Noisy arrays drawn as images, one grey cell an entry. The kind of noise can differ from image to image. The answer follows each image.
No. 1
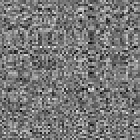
low rank plus noise
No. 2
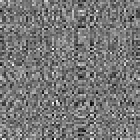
low rank plus noise
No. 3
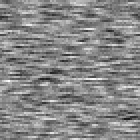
streaked along the rows
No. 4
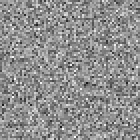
independent entries
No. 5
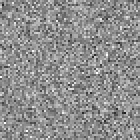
independent entries
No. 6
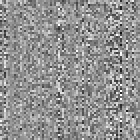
columns of uneven size
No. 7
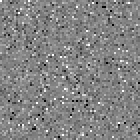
heavy tails
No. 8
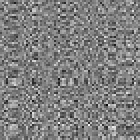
low rank plus noise
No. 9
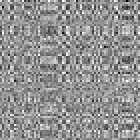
low rank plus noise
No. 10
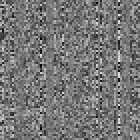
columns of uneven size
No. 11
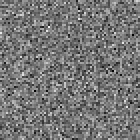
independent entries
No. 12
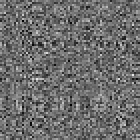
low rank plus noise
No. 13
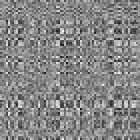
low rank plus noise
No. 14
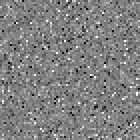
heavy tails
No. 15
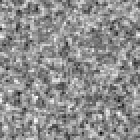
blotchy
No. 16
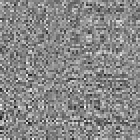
low rank plus noise
